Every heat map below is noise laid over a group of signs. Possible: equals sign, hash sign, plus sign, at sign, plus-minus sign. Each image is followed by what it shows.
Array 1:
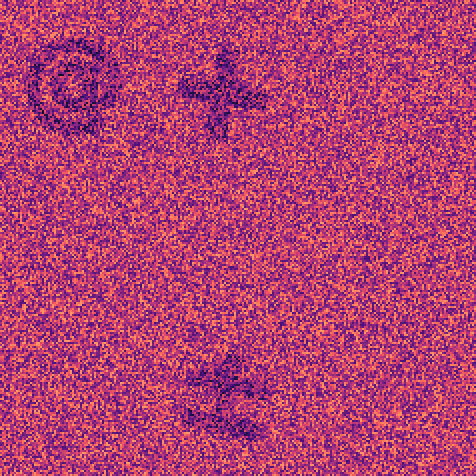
top left: at sign; top middle: plus sign; bottom middle: plus-minus sign
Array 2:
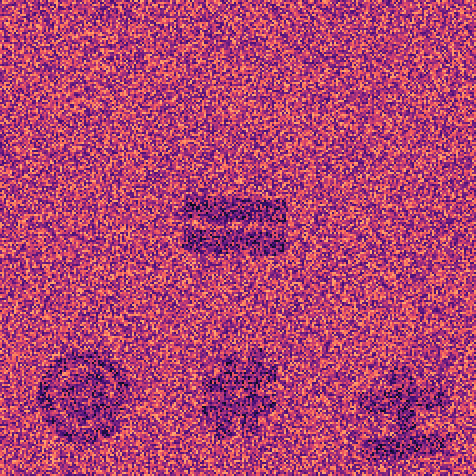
centre: equals sign; bottom left: at sign; bottom middle: hash sign; bottom right: plus-minus sign
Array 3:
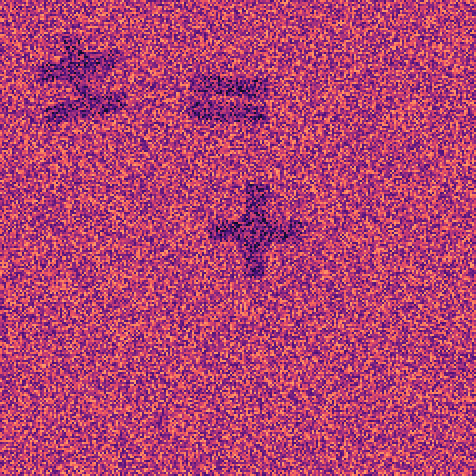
top left: plus-minus sign; top middle: equals sign; centre: plus sign
